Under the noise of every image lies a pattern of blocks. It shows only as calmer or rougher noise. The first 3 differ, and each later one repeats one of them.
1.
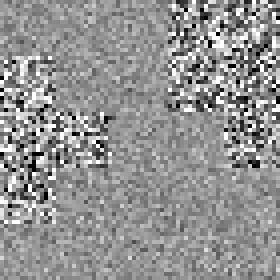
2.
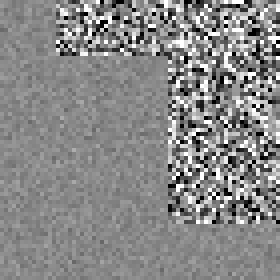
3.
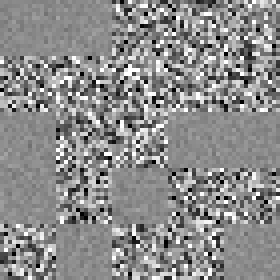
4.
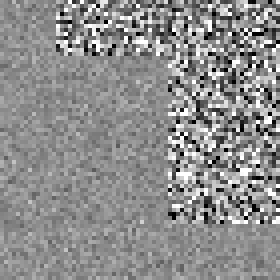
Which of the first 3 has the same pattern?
2
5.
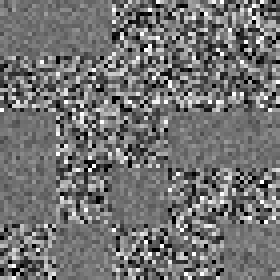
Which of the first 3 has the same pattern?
3
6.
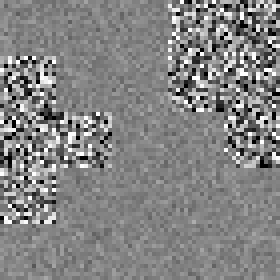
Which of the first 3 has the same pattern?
1
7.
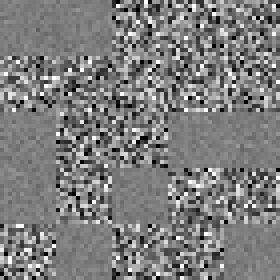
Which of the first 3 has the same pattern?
3
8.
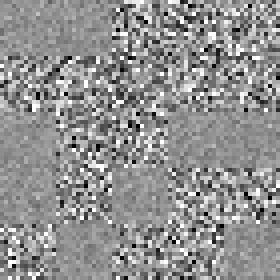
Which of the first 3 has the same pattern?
3
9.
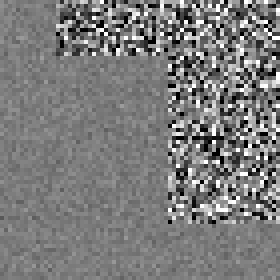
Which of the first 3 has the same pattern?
2
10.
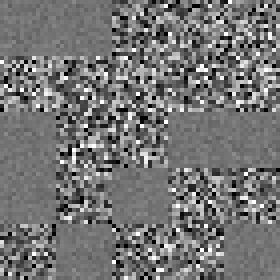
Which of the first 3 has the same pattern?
3
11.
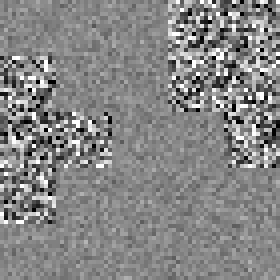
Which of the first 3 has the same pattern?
1
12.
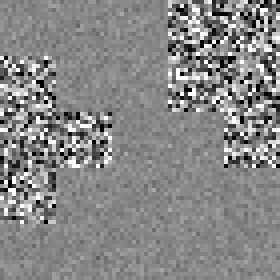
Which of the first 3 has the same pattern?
1
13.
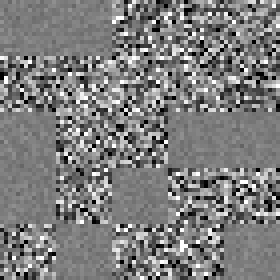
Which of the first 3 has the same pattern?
3
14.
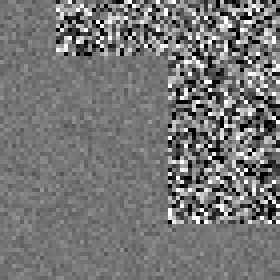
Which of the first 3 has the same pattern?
2
